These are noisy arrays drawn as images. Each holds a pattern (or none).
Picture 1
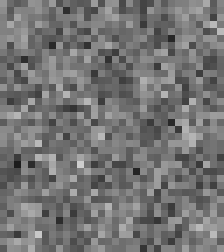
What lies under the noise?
a checkerboard
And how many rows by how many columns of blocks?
5 by 5
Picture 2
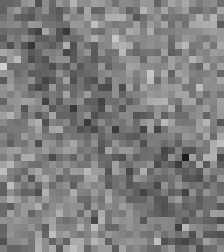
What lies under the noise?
a diagonal band
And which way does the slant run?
top left to bottom right
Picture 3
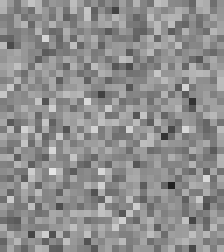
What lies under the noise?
only noise
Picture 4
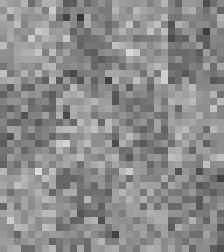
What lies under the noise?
a checkerboard
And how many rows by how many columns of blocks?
3 by 4
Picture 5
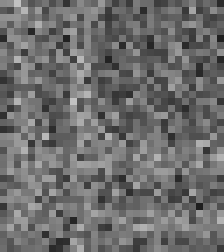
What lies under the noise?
bands of rows crossing bands of columns
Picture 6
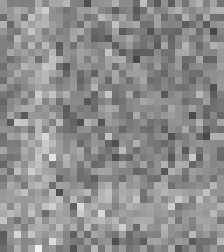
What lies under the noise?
bands of rows crossing bands of columns
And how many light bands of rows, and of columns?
1 and 1
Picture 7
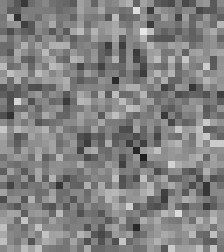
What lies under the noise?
a checkerboard
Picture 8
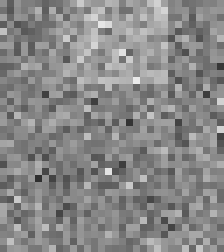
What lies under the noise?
one block
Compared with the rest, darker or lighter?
lighter
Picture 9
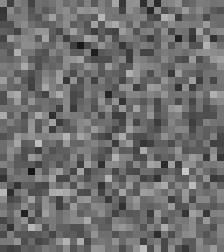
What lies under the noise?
only noise
